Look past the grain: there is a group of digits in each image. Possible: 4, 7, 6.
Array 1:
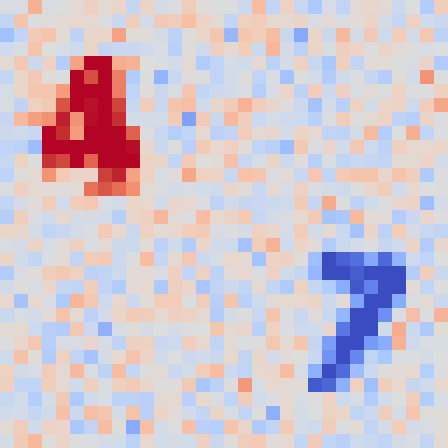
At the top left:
4
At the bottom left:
nothing
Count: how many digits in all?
2
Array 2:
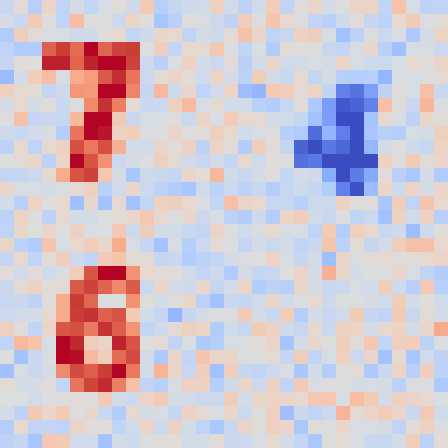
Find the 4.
top right
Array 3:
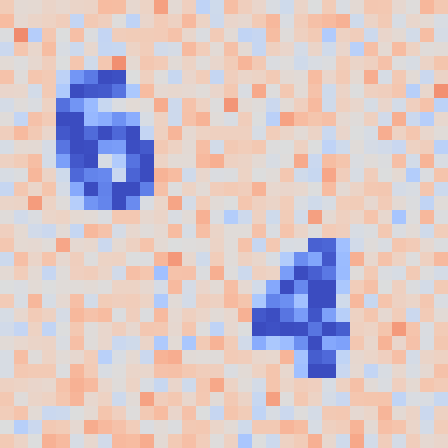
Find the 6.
top left
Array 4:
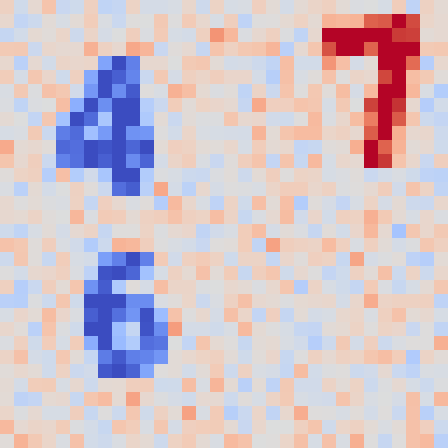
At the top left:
4
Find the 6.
bottom left
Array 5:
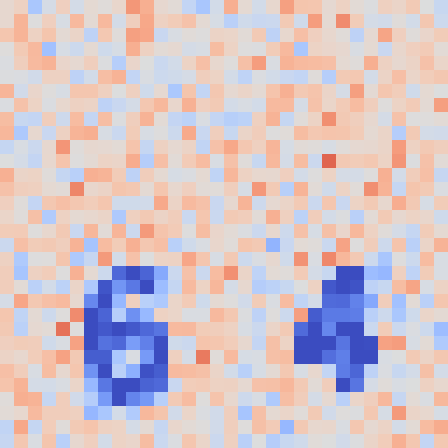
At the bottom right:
4
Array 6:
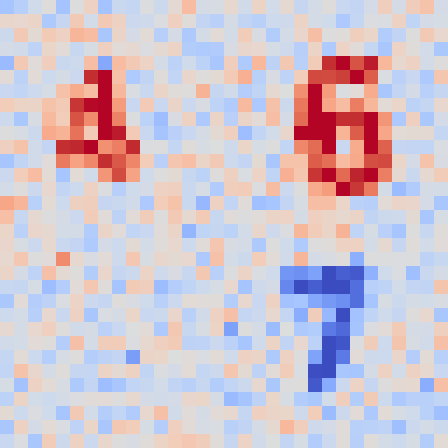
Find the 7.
bottom right
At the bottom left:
nothing
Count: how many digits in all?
3
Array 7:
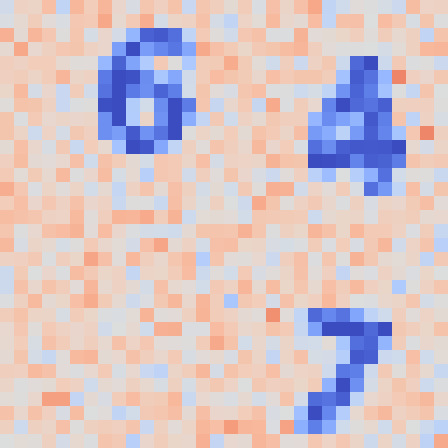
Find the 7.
bottom right
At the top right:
4
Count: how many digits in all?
3
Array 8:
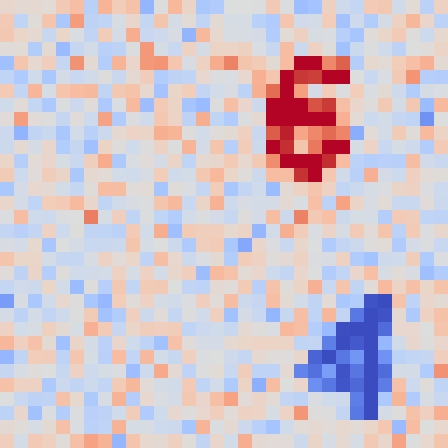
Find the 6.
top right
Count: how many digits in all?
2
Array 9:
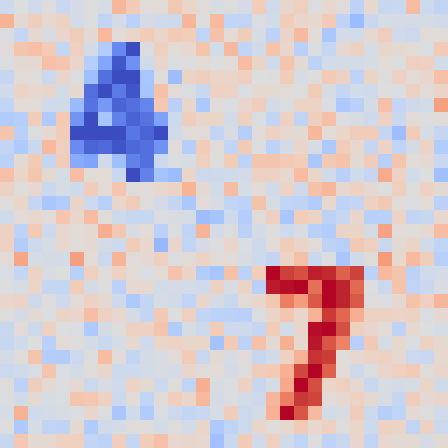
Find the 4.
top left
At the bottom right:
7
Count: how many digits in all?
2
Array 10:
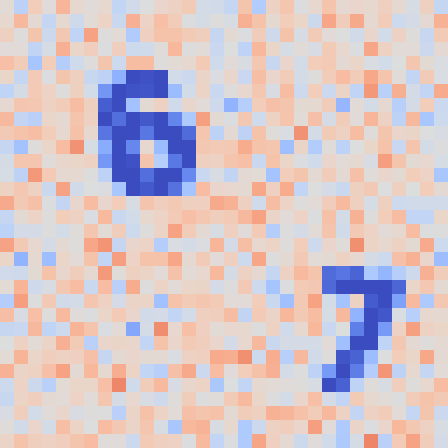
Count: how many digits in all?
2
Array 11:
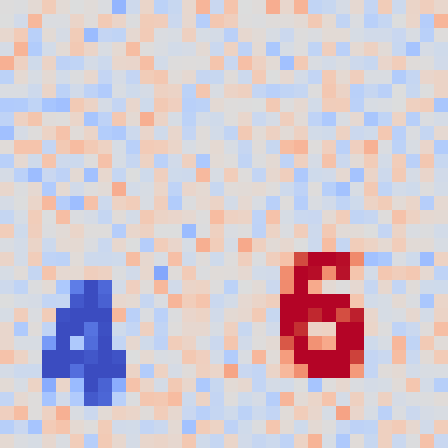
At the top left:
nothing
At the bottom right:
6
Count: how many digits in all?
2
